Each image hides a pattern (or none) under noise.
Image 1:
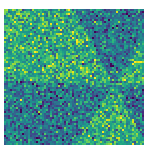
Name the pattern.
spokes from one point
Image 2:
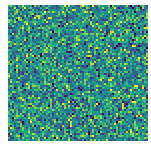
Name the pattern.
only noise
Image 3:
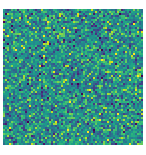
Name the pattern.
only noise
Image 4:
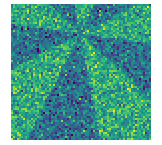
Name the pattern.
spokes from one point
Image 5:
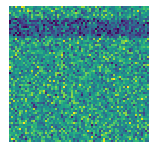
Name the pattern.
one horizontal stripe
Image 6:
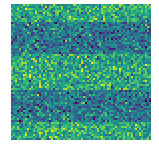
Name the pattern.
horizontal stripes
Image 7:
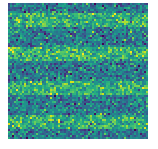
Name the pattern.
horizontal stripes
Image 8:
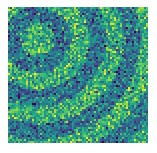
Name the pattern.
rings round one point
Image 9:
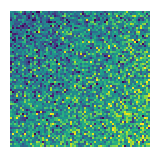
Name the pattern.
a smooth slope
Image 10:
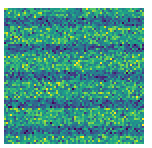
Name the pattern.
horizontal stripes
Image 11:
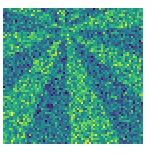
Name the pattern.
spokes from one point
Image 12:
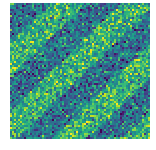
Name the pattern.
diagonal stripes
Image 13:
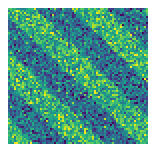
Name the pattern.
diagonal stripes
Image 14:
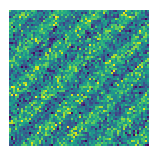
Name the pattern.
diagonal stripes
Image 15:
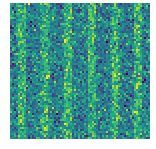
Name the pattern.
vertical stripes
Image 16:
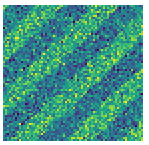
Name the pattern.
diagonal stripes
